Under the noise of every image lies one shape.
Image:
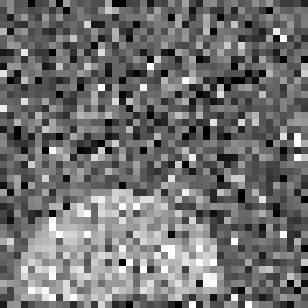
half disc
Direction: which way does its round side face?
up
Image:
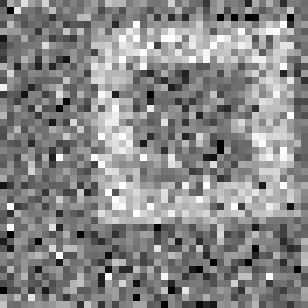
square frame
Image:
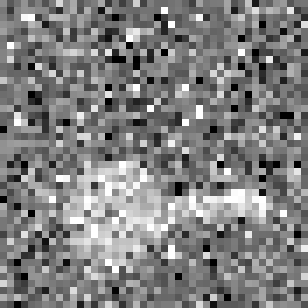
lollipop
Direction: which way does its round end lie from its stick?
left
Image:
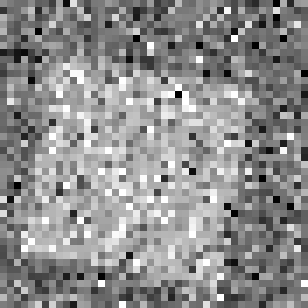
square
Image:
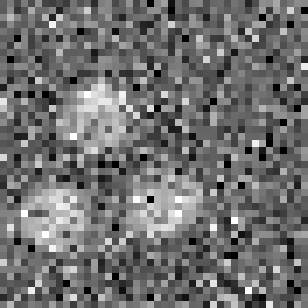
three dots
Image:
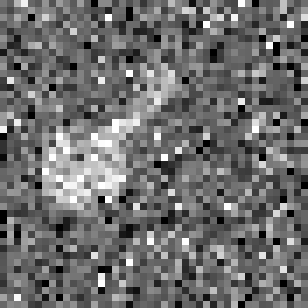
lollipop
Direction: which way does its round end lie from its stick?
down and left
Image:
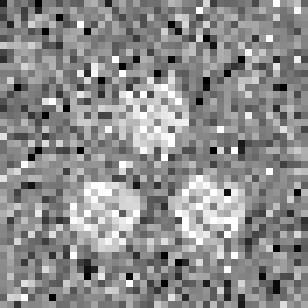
three dots
